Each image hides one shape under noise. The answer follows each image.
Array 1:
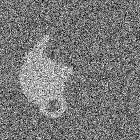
teapot
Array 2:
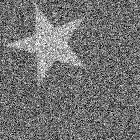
star
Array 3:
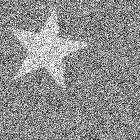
star
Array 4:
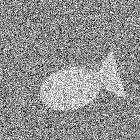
fish
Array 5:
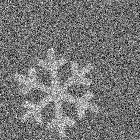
snowflake
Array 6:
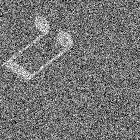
pair of musical notes
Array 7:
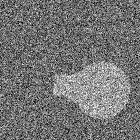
light bulb
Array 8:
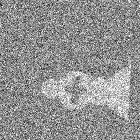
chess bishop
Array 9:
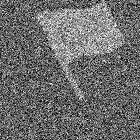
flag
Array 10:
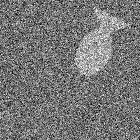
fish
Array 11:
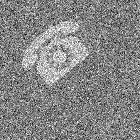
telephone
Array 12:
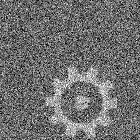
gear
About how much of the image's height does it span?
half
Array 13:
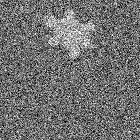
turtle
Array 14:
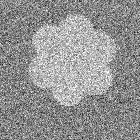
flower
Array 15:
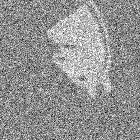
chess knight
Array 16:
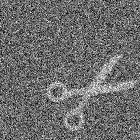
pair of scissors
